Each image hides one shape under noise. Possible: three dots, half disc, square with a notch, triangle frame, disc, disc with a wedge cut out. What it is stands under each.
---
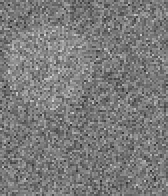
light disc
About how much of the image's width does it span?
half
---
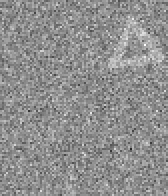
light triangle frame, top right
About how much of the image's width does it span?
a third
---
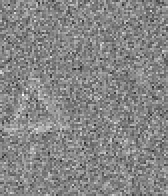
light triangle frame, middle left
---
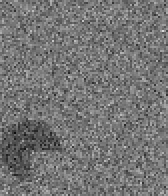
dark disc with a wedge cut out, bottom left
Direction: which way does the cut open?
down and right
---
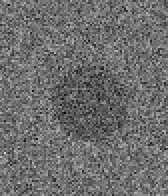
dark disc
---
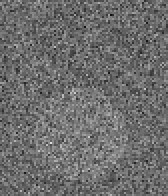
light disc
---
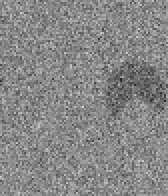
dark disc with a wedge cut out, middle right
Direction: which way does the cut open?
down
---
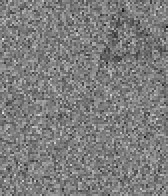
dark triangle frame, top right
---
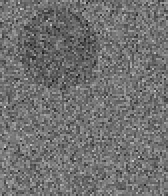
dark disc
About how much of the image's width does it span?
half
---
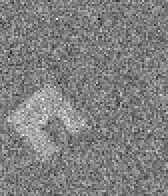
light square with a notch
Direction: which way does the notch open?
down and right
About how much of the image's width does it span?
half
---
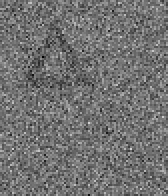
dark triangle frame
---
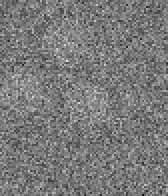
light three dots
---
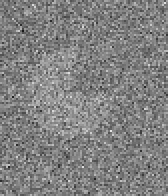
light disc with a wedge cut out
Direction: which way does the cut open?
up and right
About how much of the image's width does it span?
half
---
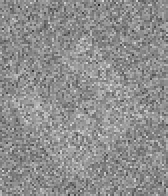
light square with a notch
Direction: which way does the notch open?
up and left
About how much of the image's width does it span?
nearly all
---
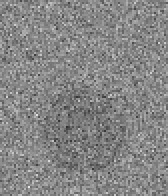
dark disc
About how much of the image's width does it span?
half
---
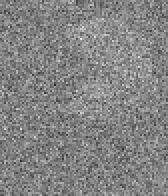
light disc with a wedge cut out
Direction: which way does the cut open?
left
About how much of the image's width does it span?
half
